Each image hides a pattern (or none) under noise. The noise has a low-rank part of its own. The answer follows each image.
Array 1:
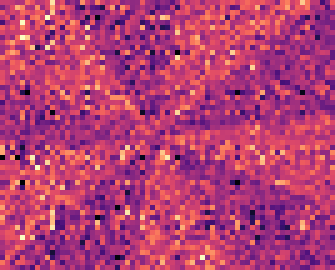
spokes from one point
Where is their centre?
centre
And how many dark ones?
5
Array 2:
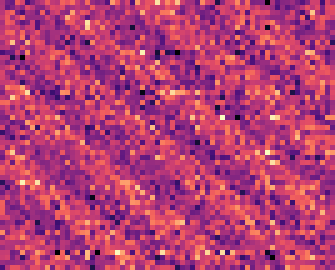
diagonal stripes
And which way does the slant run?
top left to bottom right
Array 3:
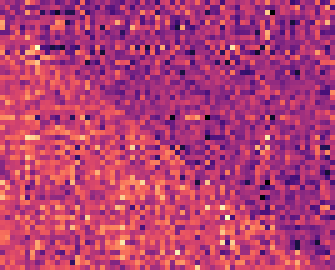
a sharp edge
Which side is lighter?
bottom left
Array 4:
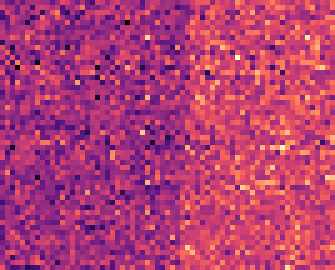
a sharp edge
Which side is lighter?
right
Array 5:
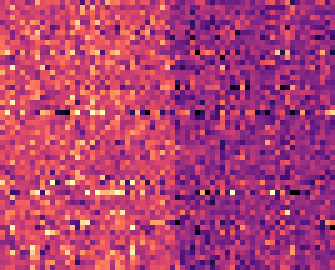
a sharp edge
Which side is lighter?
left
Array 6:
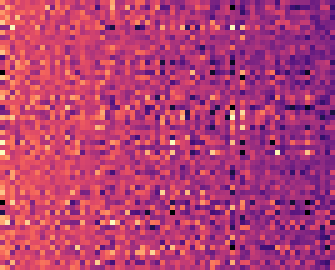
a smooth slope
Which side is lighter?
left
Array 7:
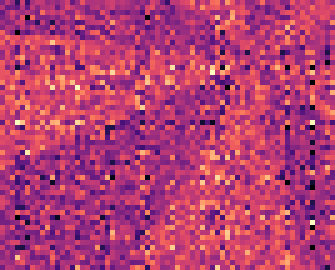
spokes from one point
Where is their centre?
top right
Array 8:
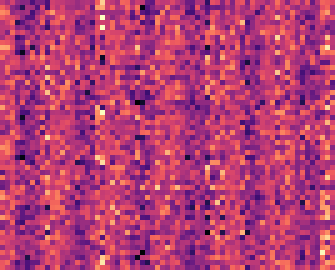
vertical stripes
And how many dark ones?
6
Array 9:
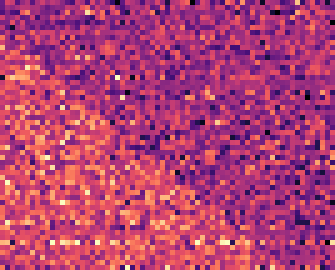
a sharp edge
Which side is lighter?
bottom left
